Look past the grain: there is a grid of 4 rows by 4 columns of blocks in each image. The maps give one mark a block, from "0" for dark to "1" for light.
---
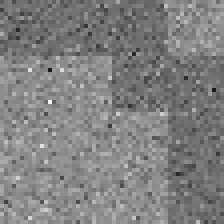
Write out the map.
0 0 0 1
1 1 0 0
1 1 1 0
1 1 1 0
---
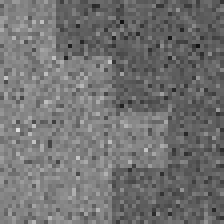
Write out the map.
1 0 0 0
1 1 0 0
1 1 1 0
1 1 0 0
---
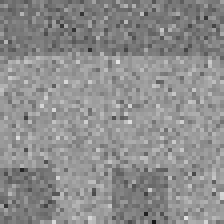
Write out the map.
0 0 0 0
1 1 1 1
1 1 1 1
0 1 0 1
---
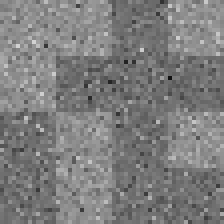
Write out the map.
1 1 0 1
1 0 0 0
0 1 0 1
0 1 0 0
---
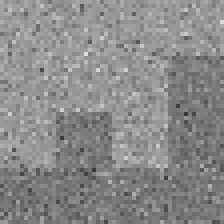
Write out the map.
1 1 1 1
1 1 1 0
1 0 1 0
0 0 0 0
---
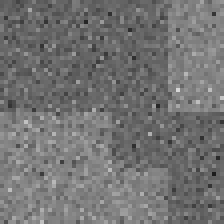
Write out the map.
0 0 0 1
0 0 0 1
1 1 0 0
1 1 1 0
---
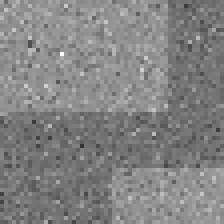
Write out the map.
1 1 1 0
1 1 1 0
0 0 0 0
0 0 1 1
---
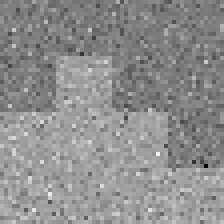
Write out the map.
0 0 0 0
0 1 0 0
1 1 1 0
1 1 1 1
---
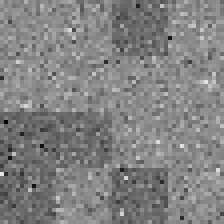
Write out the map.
1 1 0 1
1 1 1 1
0 0 1 1
0 1 0 1
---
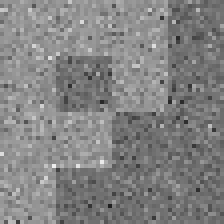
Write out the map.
1 1 1 0
1 0 1 0
1 1 0 0
1 0 0 0
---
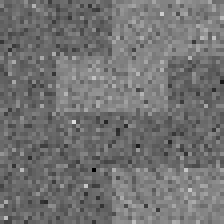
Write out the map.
0 0 1 1
0 1 1 0
0 0 0 0
0 0 1 1
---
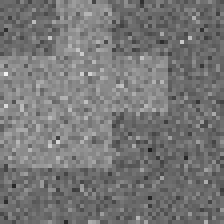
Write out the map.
0 1 0 0
1 1 1 0
1 1 0 0
0 0 0 0
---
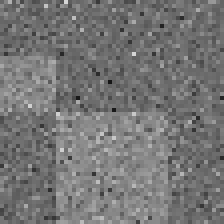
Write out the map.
0 0 0 0
1 0 0 0
0 1 1 0
0 1 1 0
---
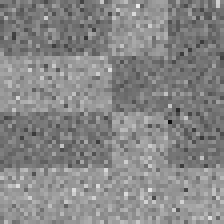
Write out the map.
0 0 1 0
1 1 0 0
0 0 1 0
1 1 1 1
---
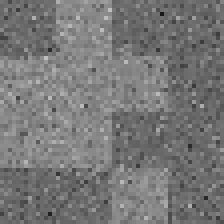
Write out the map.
0 1 0 0
1 1 1 0
1 1 0 0
0 0 1 0
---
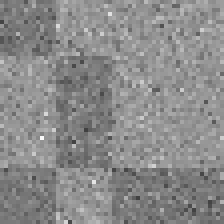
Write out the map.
0 1 1 1
1 0 1 1
1 0 1 1
0 1 0 0
